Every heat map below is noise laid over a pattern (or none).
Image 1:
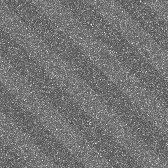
diagonal stripes
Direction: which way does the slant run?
top left to bottom right
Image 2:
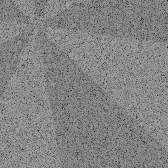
spokes from one point
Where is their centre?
top left
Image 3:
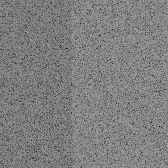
a sharp edge
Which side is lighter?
right
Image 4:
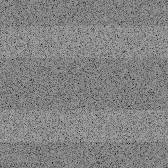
horizontal stripes
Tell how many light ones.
2
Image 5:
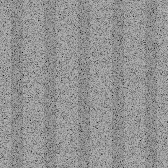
vertical stripes
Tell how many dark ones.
5
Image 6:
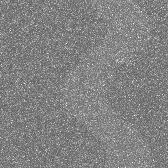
a wavy band
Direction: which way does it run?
top to bottom
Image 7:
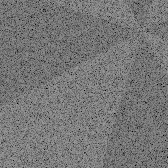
spokes from one point
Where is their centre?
top right
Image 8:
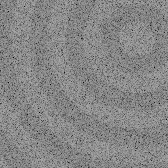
rings round one point
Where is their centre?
top right
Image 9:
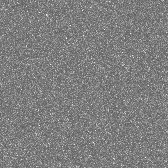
only noise
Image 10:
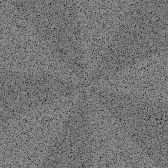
spokes from one point
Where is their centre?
centre
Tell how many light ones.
5
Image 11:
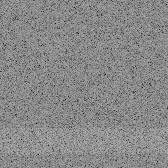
one horizontal stripe
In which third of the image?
bottom
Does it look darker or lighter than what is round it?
lighter
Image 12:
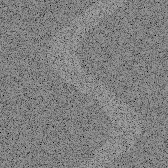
a wavy band
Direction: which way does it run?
top to bottom
